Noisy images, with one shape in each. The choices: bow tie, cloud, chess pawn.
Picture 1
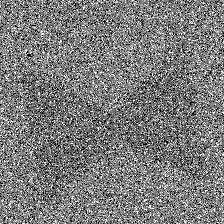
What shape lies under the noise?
bow tie
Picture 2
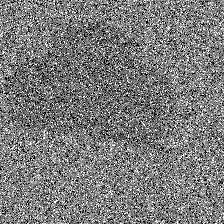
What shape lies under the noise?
cloud
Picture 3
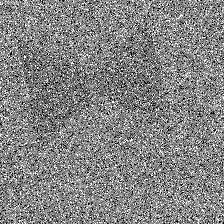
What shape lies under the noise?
bow tie
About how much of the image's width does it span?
two thirds
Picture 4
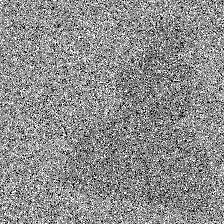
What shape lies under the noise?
chess pawn
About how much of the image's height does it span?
nearly all
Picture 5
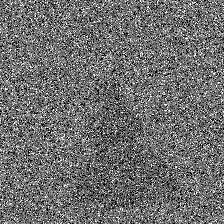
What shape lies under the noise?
chess pawn
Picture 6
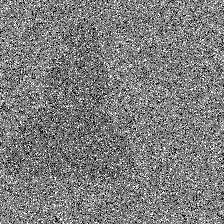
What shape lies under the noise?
chess pawn
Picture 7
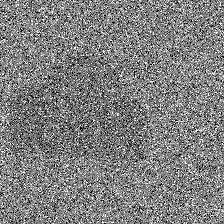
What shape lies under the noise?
cloud
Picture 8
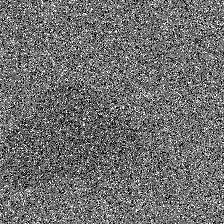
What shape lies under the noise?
cloud
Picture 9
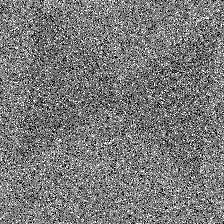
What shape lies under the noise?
bow tie
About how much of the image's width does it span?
nearly all
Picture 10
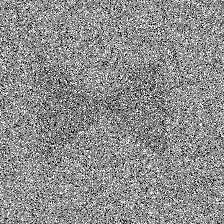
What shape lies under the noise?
bow tie
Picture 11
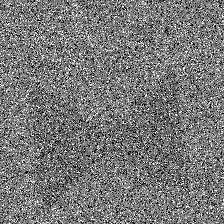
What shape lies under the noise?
bow tie
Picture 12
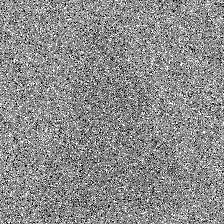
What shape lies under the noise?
chess pawn
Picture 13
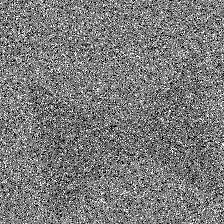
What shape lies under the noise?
bow tie
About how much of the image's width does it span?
nearly all
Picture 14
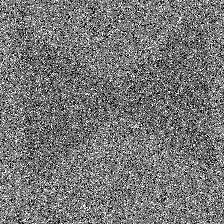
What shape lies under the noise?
bow tie
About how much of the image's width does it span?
nearly all
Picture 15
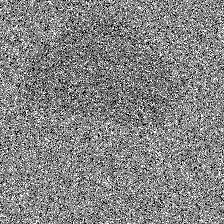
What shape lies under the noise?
cloud
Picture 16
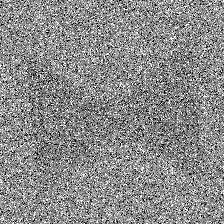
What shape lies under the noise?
bow tie
